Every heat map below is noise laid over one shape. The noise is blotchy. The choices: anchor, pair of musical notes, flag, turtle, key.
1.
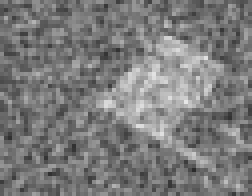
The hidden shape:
flag
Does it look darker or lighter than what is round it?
lighter
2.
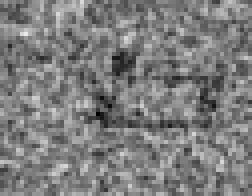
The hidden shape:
pair of musical notes
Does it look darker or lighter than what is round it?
darker
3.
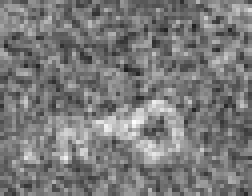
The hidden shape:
key
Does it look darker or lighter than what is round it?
lighter
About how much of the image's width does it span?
half
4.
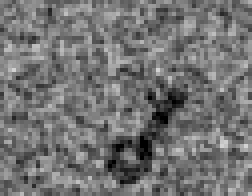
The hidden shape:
key
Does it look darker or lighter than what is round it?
darker
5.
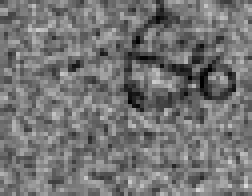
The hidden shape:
anchor
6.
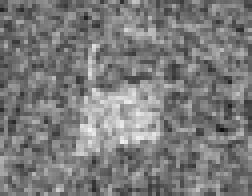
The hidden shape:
flag
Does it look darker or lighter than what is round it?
lighter
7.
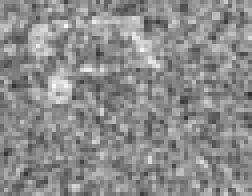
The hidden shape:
pair of musical notes
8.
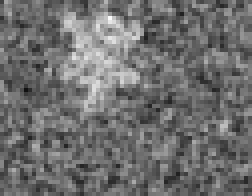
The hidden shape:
turtle
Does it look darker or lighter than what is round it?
lighter
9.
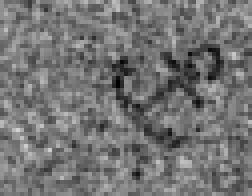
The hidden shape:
anchor
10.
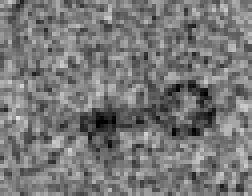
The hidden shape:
key
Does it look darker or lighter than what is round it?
darker
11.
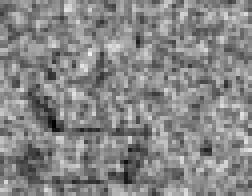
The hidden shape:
pair of musical notes
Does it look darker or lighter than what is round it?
darker
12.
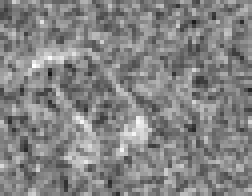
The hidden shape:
pair of musical notes
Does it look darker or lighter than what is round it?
lighter
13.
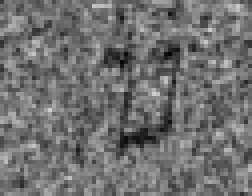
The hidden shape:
pair of musical notes
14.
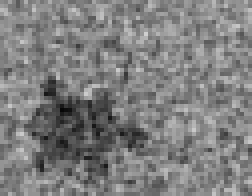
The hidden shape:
turtle
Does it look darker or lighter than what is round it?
darker
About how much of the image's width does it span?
half
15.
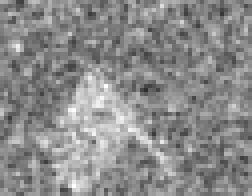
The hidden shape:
flag
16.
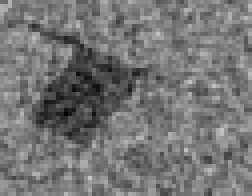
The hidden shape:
flag
